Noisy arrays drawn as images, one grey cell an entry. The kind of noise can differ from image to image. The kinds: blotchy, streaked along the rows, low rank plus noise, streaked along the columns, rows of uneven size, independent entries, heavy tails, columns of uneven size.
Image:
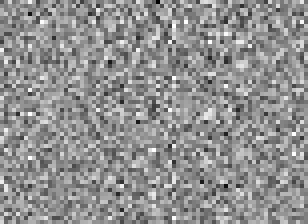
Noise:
low rank plus noise
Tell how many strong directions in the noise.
five to eight
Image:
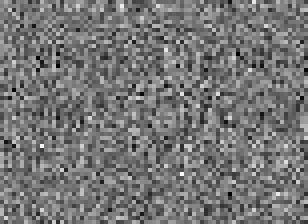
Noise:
low rank plus noise
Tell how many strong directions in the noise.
three or four
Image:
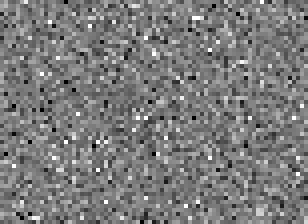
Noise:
heavy tails
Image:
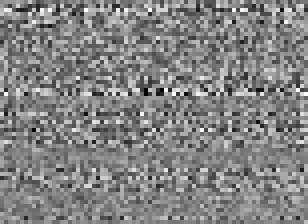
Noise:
rows of uneven size
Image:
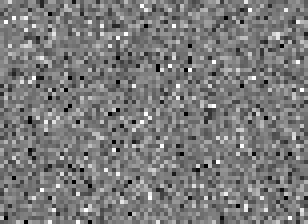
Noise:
heavy tails
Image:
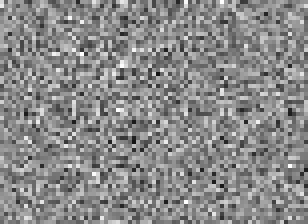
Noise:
low rank plus noise
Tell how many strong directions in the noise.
two
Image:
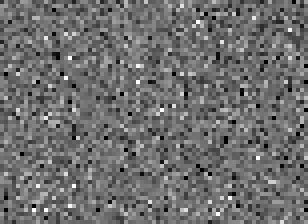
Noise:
heavy tails
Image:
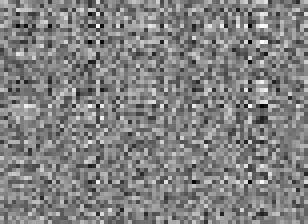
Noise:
low rank plus noise
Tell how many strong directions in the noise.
one
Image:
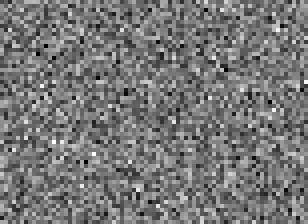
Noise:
independent entries
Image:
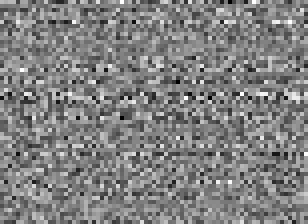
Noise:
rows of uneven size
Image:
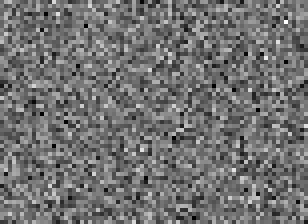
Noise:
independent entries
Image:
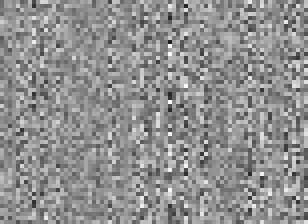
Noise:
columns of uneven size
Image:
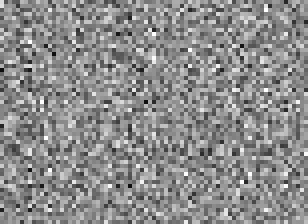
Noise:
low rank plus noise
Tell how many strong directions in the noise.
two
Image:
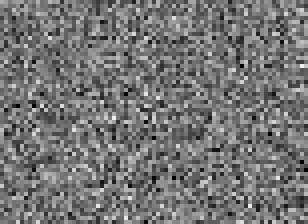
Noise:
low rank plus noise
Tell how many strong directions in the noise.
five to eight
